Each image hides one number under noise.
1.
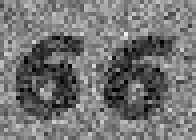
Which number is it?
66
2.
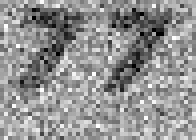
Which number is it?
77
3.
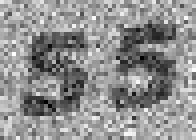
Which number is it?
55
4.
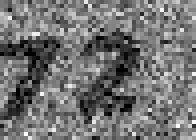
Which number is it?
72
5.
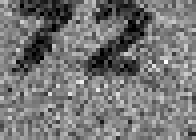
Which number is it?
72
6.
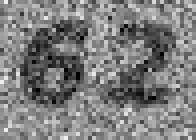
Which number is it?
62
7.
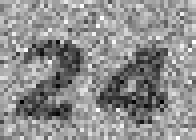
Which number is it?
24
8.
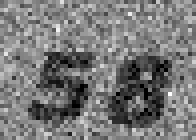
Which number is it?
58
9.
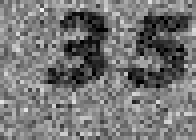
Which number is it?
35
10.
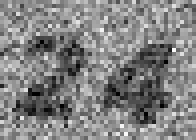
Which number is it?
24
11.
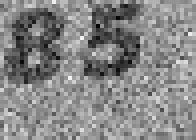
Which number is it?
85
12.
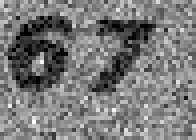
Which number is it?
67
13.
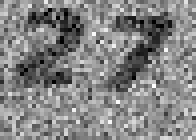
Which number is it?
27
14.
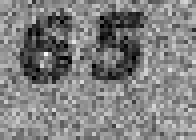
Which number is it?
65
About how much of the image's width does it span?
two thirds
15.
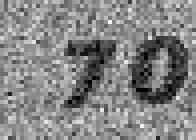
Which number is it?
70
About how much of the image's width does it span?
two thirds
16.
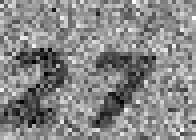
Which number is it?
27
